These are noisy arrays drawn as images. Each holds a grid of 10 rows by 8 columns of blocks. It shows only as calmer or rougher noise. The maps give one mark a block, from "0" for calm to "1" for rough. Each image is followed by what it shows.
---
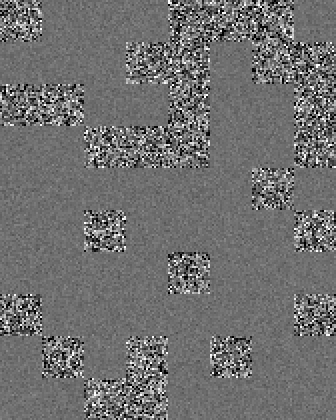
10001110
00011011
11001001
00111001
00000010
00100001
00001000
10000001
01010100
00110000
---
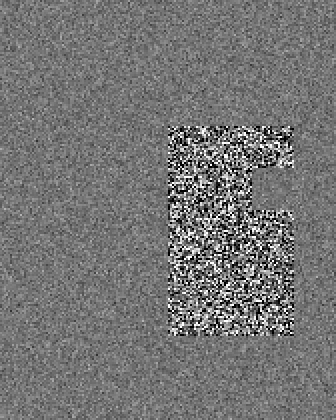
00000000
00000000
00000000
00001110
00001100
00001110
00001110
00001110
00000000
00000000
